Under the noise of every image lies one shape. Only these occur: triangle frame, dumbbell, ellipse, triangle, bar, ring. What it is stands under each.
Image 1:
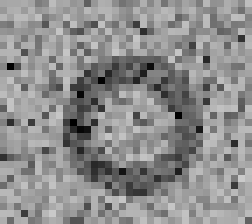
dark ring
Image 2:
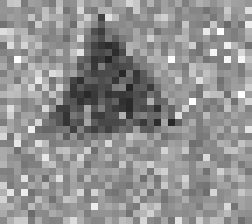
dark triangle
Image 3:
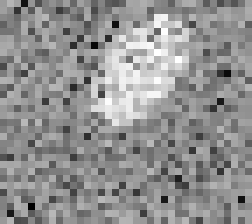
light ellipse
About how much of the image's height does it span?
half
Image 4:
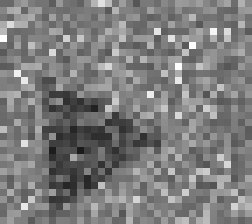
dark triangle
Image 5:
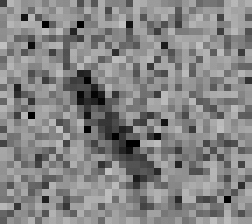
dark bar
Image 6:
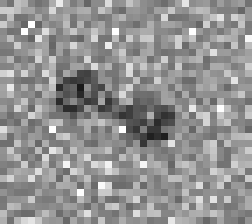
dark dumbbell
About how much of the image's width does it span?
half
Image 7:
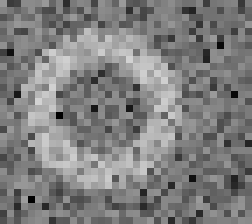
light ring
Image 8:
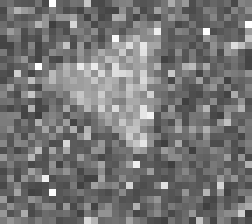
light triangle
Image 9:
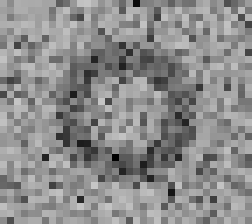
dark ring
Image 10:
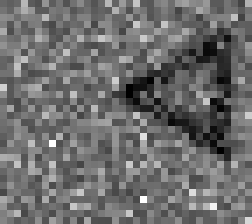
dark triangle frame
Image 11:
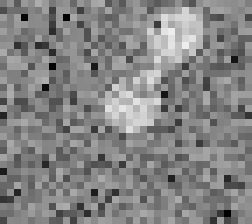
light dumbbell
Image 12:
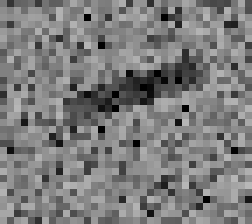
dark bar
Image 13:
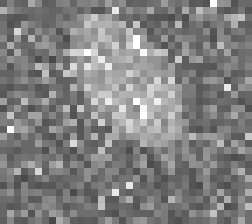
light ellipse
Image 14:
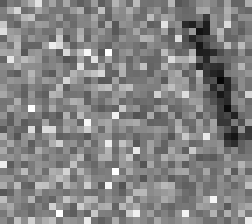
dark bar
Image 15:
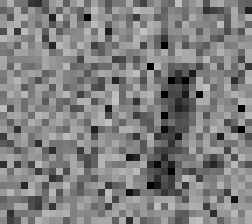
dark bar
